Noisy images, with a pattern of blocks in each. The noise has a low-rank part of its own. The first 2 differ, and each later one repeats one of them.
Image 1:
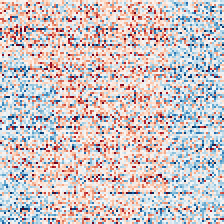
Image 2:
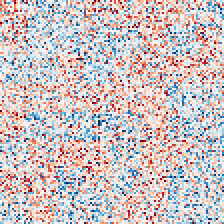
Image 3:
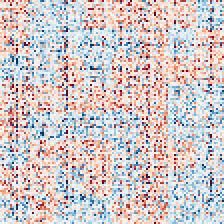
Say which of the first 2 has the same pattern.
2
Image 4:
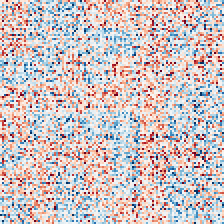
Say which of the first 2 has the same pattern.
2
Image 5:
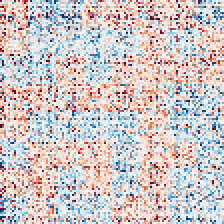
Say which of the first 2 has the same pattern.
2
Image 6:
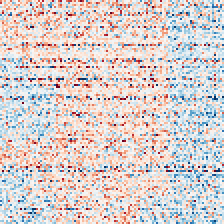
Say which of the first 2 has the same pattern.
1
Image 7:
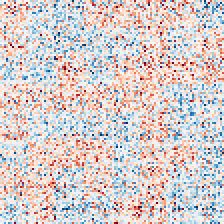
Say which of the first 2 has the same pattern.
2
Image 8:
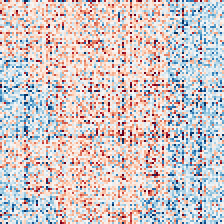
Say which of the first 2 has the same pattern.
1
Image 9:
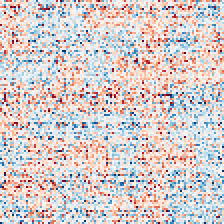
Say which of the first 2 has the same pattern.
2
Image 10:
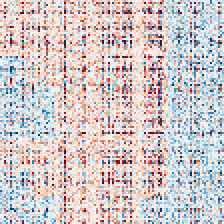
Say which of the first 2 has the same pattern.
1
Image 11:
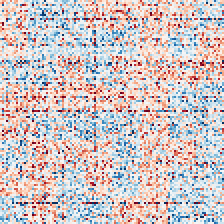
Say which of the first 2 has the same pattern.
2
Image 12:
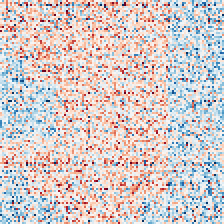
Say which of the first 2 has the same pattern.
1
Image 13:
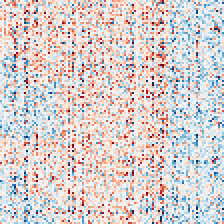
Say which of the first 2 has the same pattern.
1
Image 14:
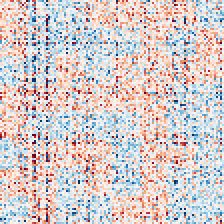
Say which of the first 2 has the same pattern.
2
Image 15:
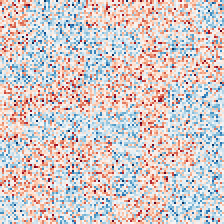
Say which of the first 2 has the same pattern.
2
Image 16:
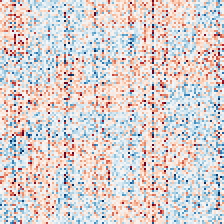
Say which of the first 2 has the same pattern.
2
